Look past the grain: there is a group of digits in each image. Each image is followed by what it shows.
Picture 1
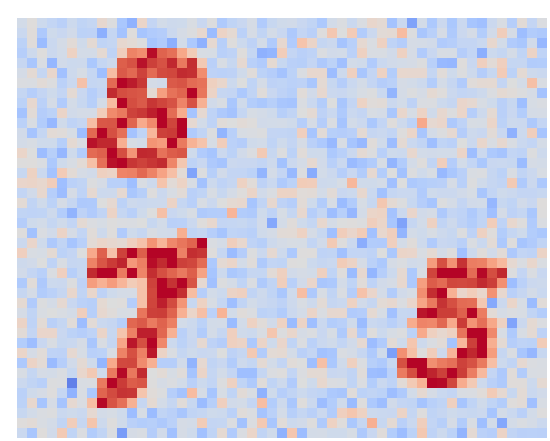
top left: red 8; bottom left: red 7; bottom right: red 5
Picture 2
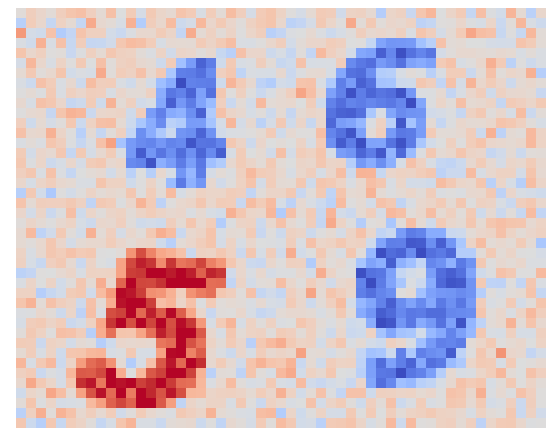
top left: blue 4; top right: blue 6; bottom left: red 5; bottom right: blue 9
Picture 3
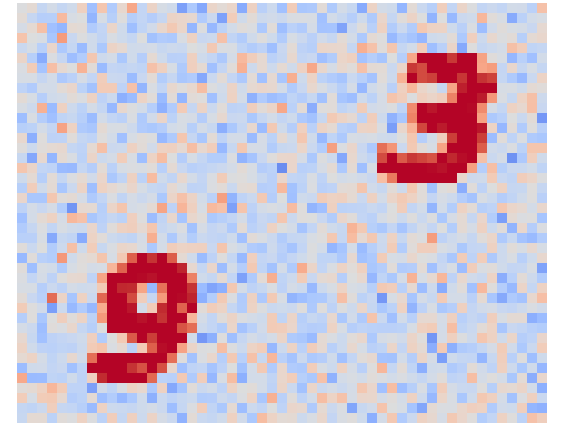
top right: red 3; bottom left: red 9
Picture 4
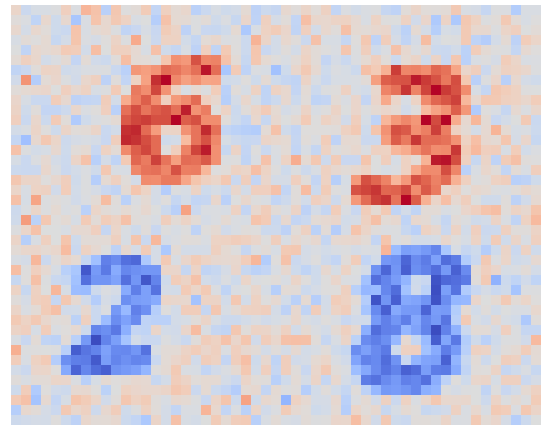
top left: red 6; top right: red 3; bottom left: blue 2; bottom right: blue 8
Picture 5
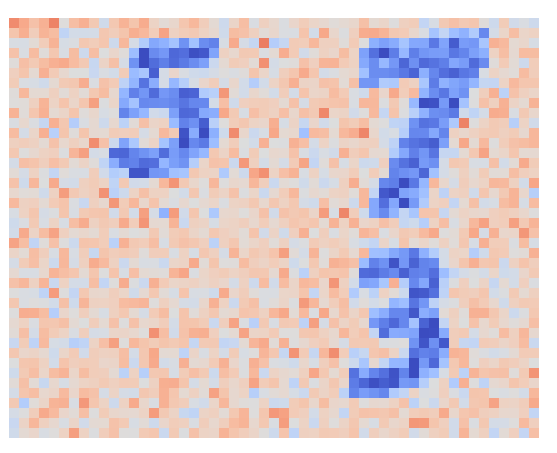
top left: blue 5; top right: blue 7; bottom right: blue 3
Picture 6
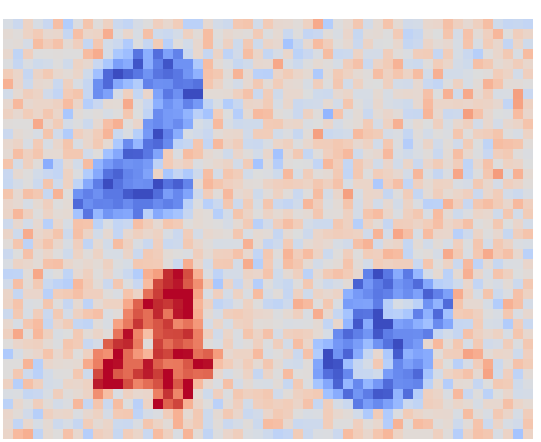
top left: blue 2; bottom left: red 4; bottom right: blue 8
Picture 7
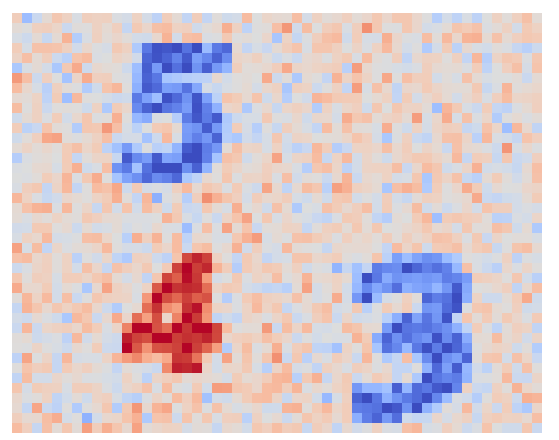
top left: blue 5; bottom left: red 4; bottom right: blue 3
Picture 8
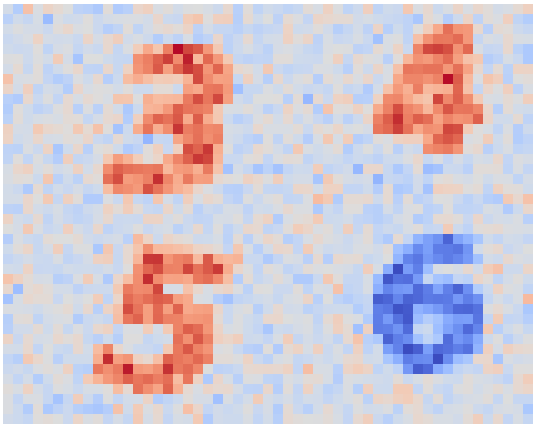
top left: red 3; top right: red 4; bottom left: red 5; bottom right: blue 6
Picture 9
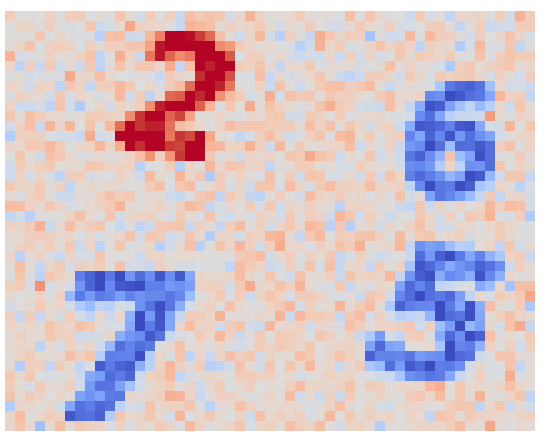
top left: red 2; top right: blue 6; bottom left: blue 7; bottom right: blue 5
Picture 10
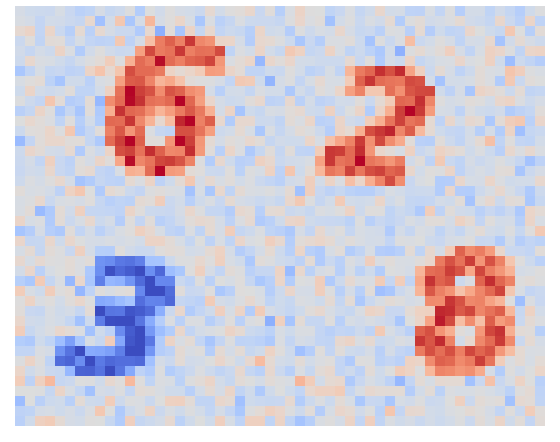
top left: red 6; top right: red 2; bottom left: blue 3; bottom right: red 8
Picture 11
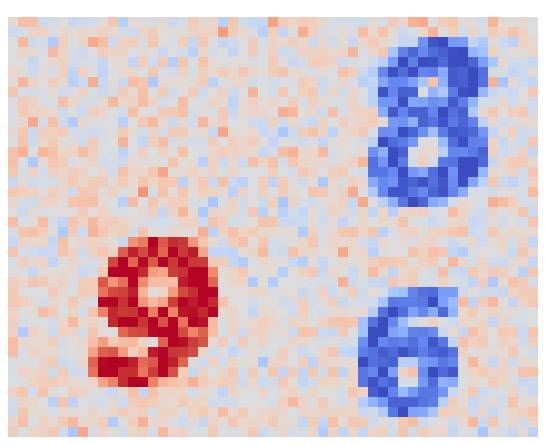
top right: blue 8; bottom left: red 9; bottom right: blue 6
